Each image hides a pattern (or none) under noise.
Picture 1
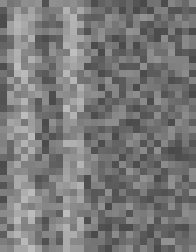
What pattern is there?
bands of columns
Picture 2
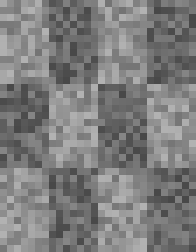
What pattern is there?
a checkerboard
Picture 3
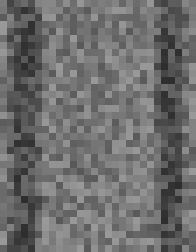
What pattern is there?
bands of columns
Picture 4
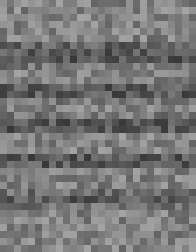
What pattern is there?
bands of rows
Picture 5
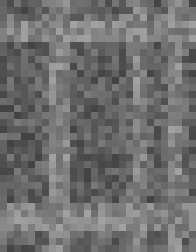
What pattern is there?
bands of rows crossing bands of columns
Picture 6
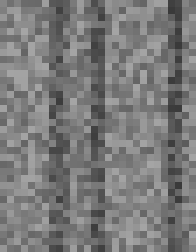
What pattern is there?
bands of columns
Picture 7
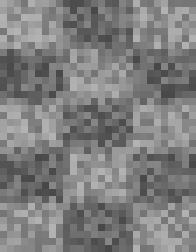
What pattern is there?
a checkerboard
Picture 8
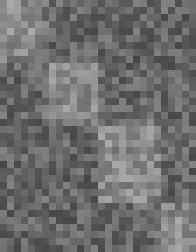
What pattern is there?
blocks along the diagonal
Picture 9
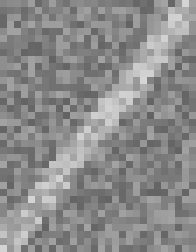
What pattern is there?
a diagonal band
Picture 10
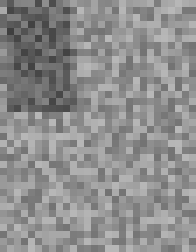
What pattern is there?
one block
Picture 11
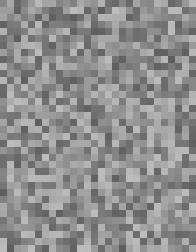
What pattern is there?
only noise
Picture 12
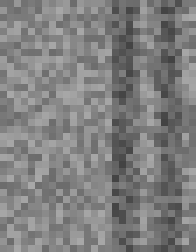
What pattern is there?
bands of columns
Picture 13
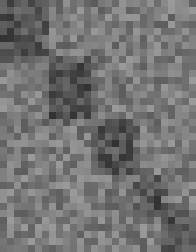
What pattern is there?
blocks along the diagonal
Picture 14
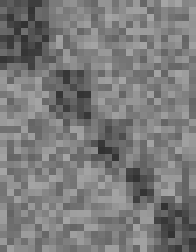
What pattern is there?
blocks along the diagonal
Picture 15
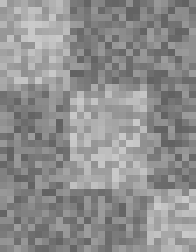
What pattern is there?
blocks along the diagonal
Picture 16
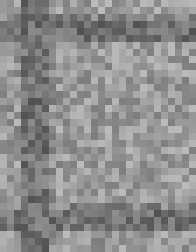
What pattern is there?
bands of rows crossing bands of columns
